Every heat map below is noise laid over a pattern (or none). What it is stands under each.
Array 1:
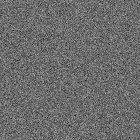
only noise
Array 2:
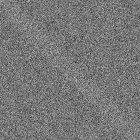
a diagonal band
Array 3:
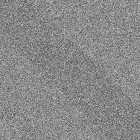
a diagonal band
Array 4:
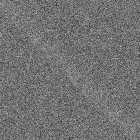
a diagonal band
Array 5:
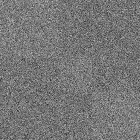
blocks along the diagonal
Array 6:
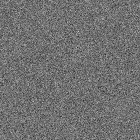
only noise
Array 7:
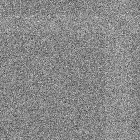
bands of rows crossing bands of columns
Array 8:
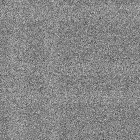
bands of rows crossing bands of columns
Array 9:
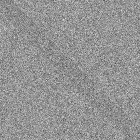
a diagonal band
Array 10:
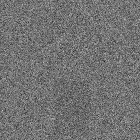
one block
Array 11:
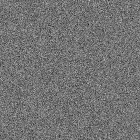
only noise
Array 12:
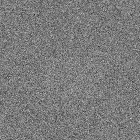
one block
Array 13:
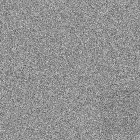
one block
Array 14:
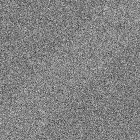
a diagonal band
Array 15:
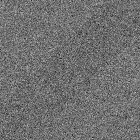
a diagonal band
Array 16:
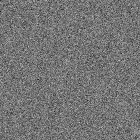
only noise
